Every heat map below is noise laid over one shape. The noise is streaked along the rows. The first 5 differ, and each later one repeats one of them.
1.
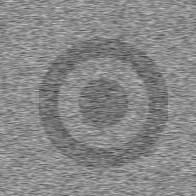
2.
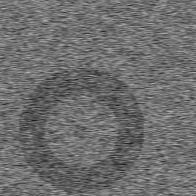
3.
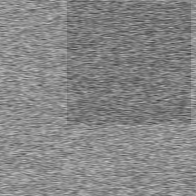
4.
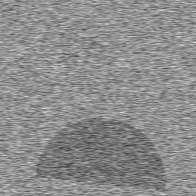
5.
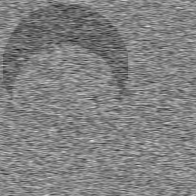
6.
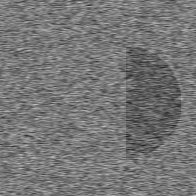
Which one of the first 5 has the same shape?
4
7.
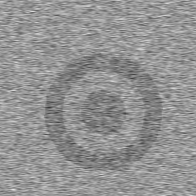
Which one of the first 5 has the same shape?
1
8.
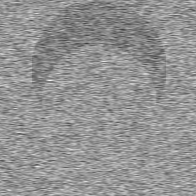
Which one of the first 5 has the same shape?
5
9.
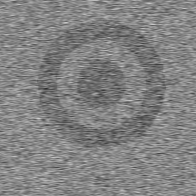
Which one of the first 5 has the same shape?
1
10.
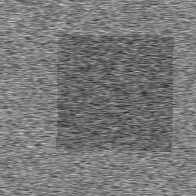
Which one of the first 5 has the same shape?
3
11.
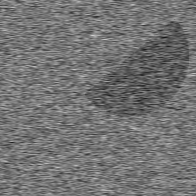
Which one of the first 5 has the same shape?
4
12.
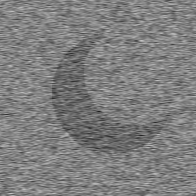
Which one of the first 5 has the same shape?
5
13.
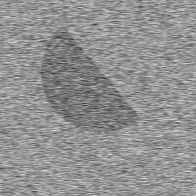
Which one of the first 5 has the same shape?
4
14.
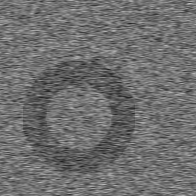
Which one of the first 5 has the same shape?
2
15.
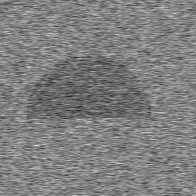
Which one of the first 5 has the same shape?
4
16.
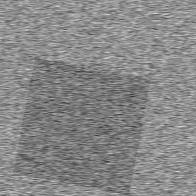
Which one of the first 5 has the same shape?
3
